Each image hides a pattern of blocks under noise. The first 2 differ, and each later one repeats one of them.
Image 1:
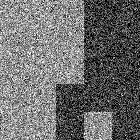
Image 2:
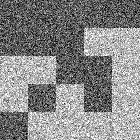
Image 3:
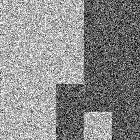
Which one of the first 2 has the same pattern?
1
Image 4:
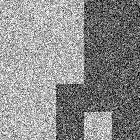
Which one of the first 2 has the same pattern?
1
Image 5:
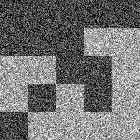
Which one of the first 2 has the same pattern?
2
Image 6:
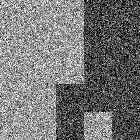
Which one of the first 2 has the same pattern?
1
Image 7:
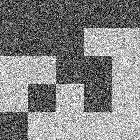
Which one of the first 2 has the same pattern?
2
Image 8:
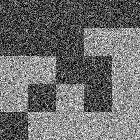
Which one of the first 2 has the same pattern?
2
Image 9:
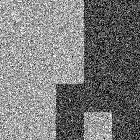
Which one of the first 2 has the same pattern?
1
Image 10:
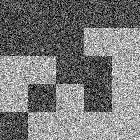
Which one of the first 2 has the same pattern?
2
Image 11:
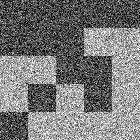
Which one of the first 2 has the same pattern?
2
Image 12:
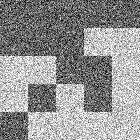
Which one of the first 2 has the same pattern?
2
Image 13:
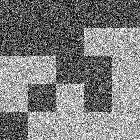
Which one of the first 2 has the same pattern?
2
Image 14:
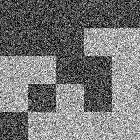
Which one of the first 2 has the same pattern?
2
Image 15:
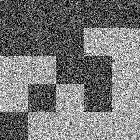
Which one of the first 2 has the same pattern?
2
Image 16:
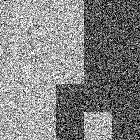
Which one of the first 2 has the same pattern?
1
